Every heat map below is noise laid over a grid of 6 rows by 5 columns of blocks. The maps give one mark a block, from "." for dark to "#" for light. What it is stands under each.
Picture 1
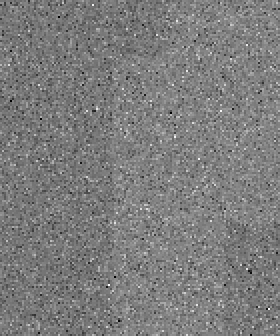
. . . # #
. . # # #
. . # # #
. . # # #
. . # # .
. . # # .
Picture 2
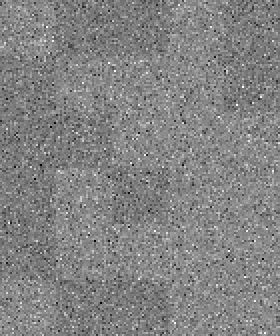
# . . # .
. # # # .
. . # # #
. # . # #
. # # # #
# . . # #
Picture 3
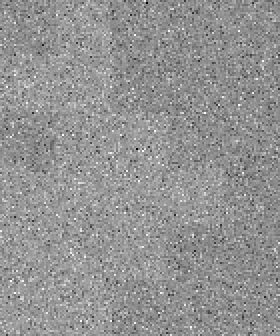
. # . . .
# # . . .
. # # . .
# # # # .
# # # . .
# # . . .
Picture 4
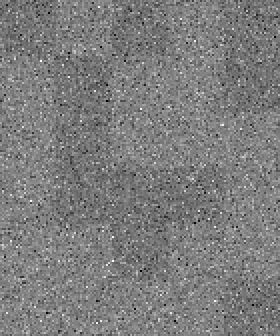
. # . # .
# . # # .
# . # # #
# . . . #
# # . # #
# # # # .
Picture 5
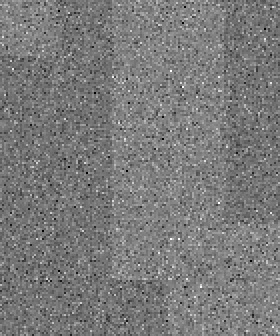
# . # # .
. . # # .
. . # # .
. . # # .
. . # # #
. . . # #
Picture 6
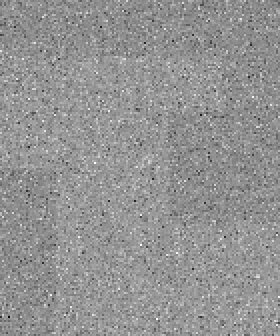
. . . . .
# # # # .
# # # . .
. # # . .
. # # # #
. # # # #
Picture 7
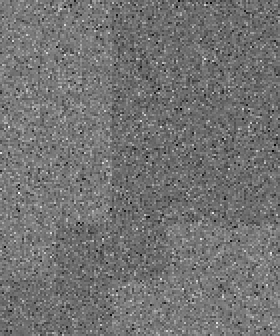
# # . . .
# # . . .
# # . . .
# # . . .
# . . # #
. . # # #
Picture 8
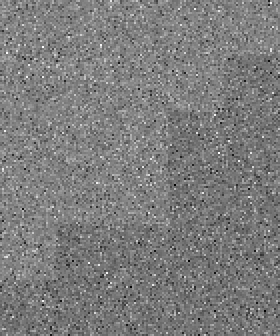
# # # # #
# # # # .
# # # . .
# # # . .
# . . . .
. . . . .
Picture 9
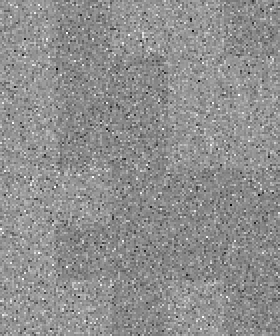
# . # # .
# . . # #
# . . # #
# # . . .
# . . . .
# # . # .
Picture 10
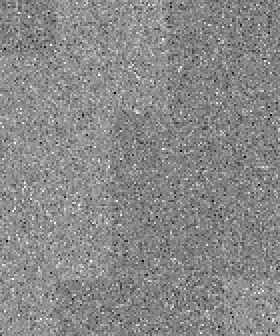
. # # . .
# # # . .
# # . . .
# # . . .
# # . . .
# . . . #
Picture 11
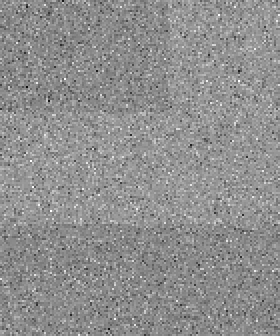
. . . # #
. . . # #
# # # # #
# # # # #
. . . . .
. . . . .
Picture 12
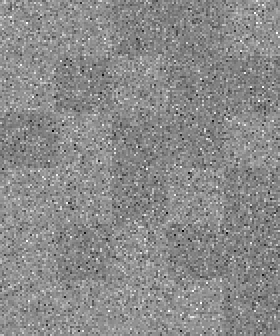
# # . . #
# . # . .
. # . . #
# # . # .
# . # . .
# # # # .
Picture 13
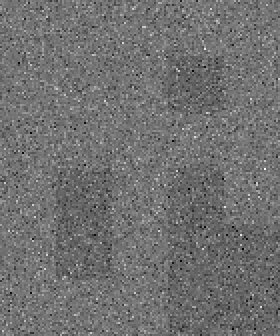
# # # # #
# # # . #
# # # # #
# . # . #
# . # . .
# # # . .
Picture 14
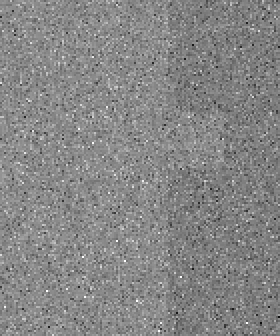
# # # . .
# # # . .
# # # # .
# # # . .
# # # . .
# # # . .
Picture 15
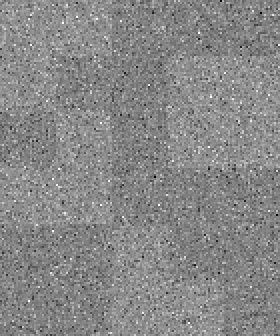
# # . . .
# . . # #
. # . # #
# # . . .
. . # . .
. . # # .
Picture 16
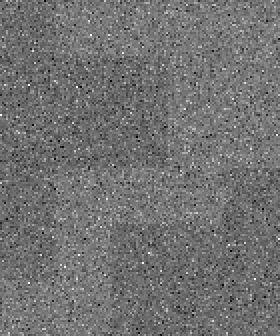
. # # # #
. . . # #
. . . # #
. # # # .
. # . . .
# # . . .
